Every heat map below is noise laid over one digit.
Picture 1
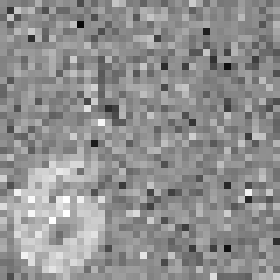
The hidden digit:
6
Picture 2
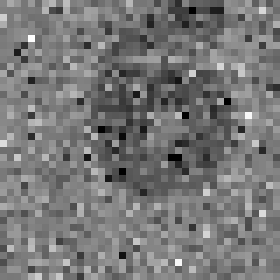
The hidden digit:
6
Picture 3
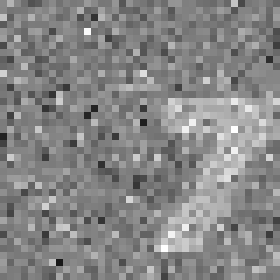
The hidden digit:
7
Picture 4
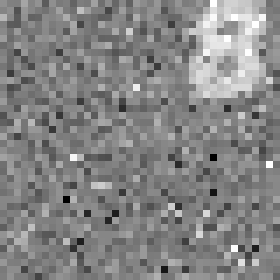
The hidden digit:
8
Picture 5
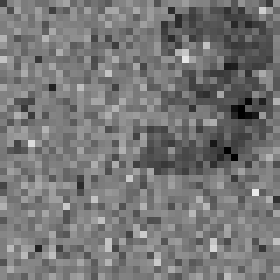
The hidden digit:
3
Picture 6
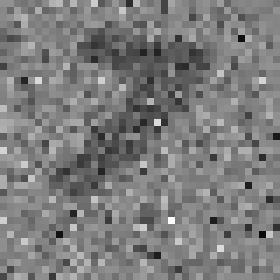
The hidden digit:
7
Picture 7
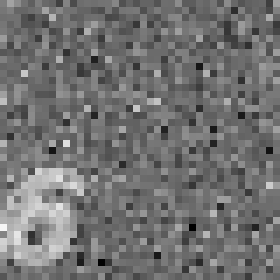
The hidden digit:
6
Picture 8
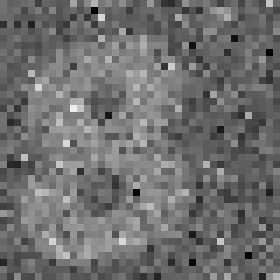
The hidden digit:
8
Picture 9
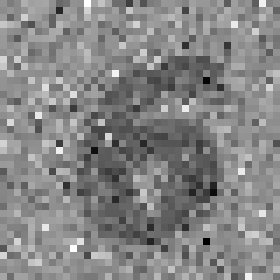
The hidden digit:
6
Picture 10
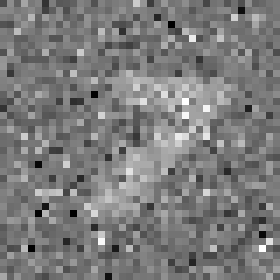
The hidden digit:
7
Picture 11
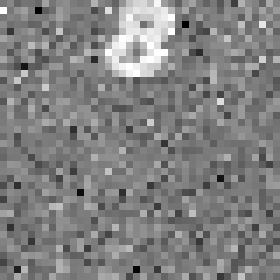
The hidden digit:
8
